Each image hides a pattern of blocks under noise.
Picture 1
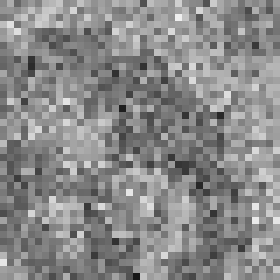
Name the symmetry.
mirrored about the diagonal from the bottom left
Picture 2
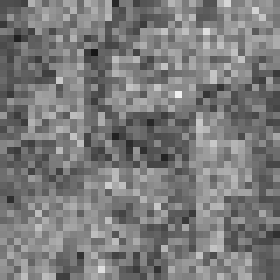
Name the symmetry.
the same after a half turn
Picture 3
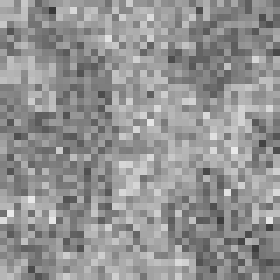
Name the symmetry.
top and bottom mirror each other
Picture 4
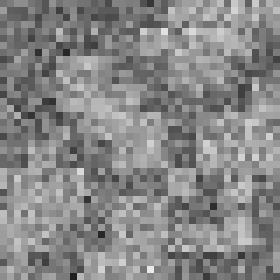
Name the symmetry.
mirrored about the diagonal from the top left
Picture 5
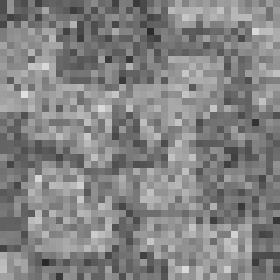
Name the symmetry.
mirrored about the diagonal from the bottom left
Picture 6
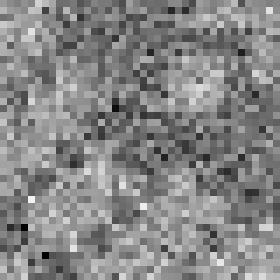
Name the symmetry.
mirrored about the diagonal from the bottom left
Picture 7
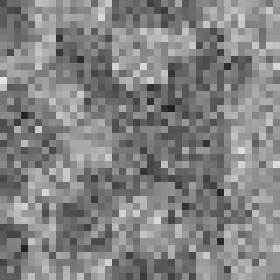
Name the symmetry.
top and bottom mirror each other
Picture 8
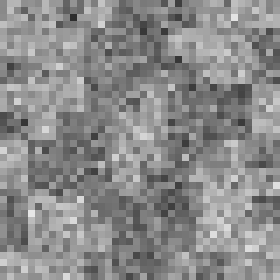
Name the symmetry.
the same after a half turn
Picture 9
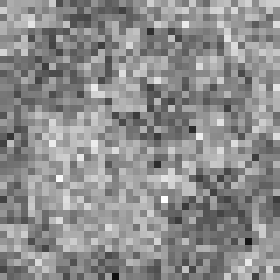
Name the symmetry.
mirrored about the diagonal from the bottom left
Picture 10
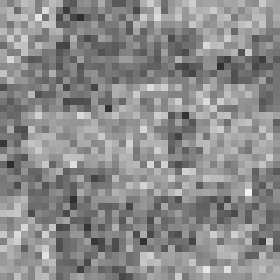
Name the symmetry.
top and bottom mirror each other
